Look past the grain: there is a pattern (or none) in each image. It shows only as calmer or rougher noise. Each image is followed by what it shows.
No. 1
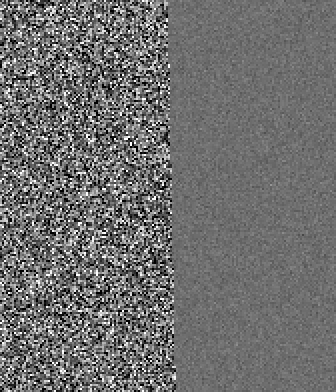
a sharp edge
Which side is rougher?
left
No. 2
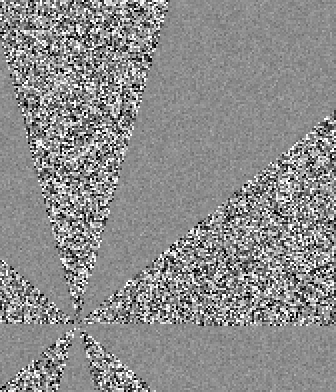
spokes from one point
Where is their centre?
bottom left
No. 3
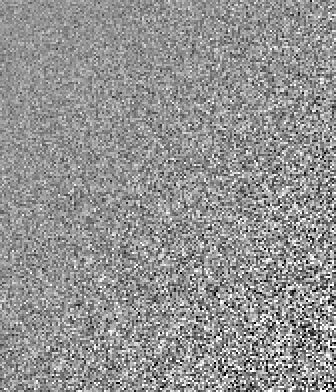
a smooth slope
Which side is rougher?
bottom right
